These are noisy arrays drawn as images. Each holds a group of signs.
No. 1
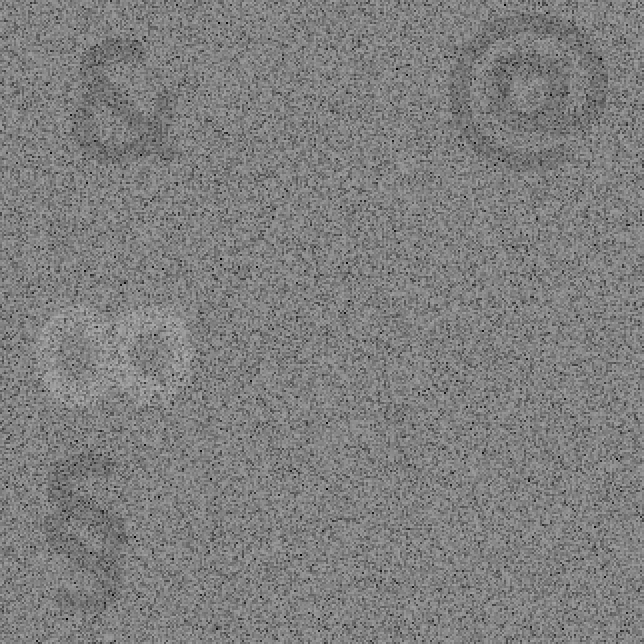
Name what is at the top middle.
nothing
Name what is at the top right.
at sign
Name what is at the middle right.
nothing
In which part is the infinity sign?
middle left
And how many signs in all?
4
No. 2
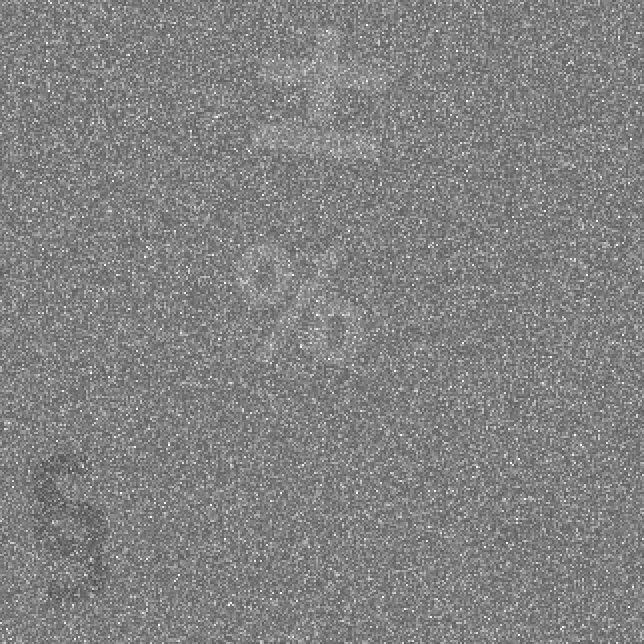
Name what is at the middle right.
nothing
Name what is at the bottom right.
nothing
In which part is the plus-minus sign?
top middle
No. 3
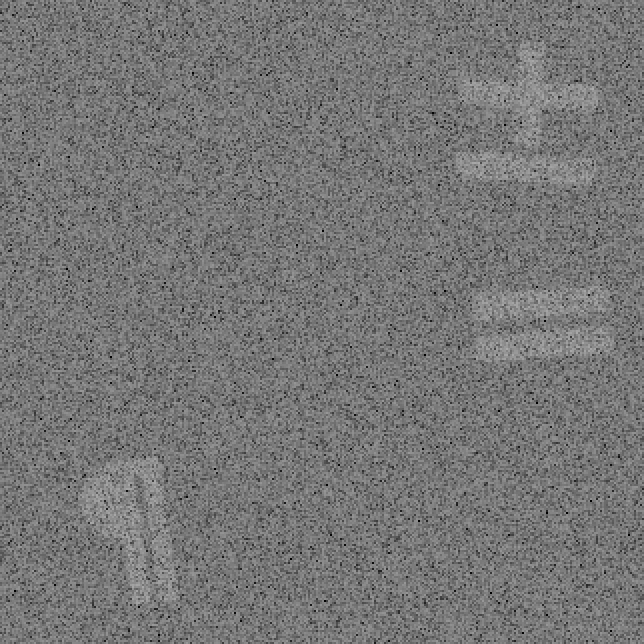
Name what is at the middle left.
nothing
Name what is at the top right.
plus-minus sign
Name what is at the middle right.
equals sign
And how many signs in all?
3
